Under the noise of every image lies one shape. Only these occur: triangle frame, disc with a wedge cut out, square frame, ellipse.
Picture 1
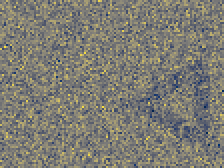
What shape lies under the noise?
triangle frame
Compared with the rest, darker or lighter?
darker
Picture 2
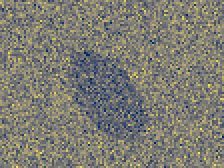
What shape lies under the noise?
ellipse
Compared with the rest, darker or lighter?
darker
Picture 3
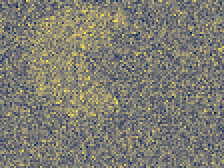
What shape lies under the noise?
disc with a wedge cut out
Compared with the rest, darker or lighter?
lighter
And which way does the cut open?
right
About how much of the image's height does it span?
two thirds
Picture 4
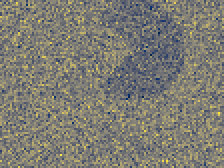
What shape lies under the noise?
disc with a wedge cut out
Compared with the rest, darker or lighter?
darker
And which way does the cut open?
left
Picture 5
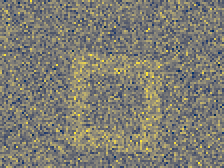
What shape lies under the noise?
square frame
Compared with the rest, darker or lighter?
lighter
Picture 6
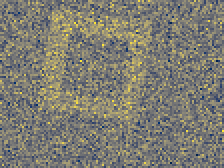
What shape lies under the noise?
square frame
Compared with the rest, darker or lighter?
lighter
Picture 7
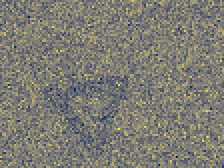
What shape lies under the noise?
triangle frame
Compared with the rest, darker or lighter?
darker
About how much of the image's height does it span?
half
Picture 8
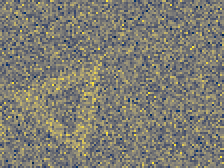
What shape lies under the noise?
triangle frame
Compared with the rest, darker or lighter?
lighter
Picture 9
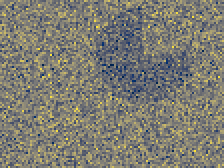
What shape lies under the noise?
disc with a wedge cut out
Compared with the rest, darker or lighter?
darker
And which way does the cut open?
up and right
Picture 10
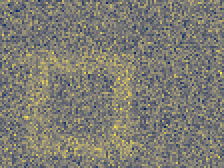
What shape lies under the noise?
square frame
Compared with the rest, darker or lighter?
lighter
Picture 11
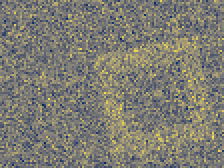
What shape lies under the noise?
square frame
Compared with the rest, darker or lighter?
lighter
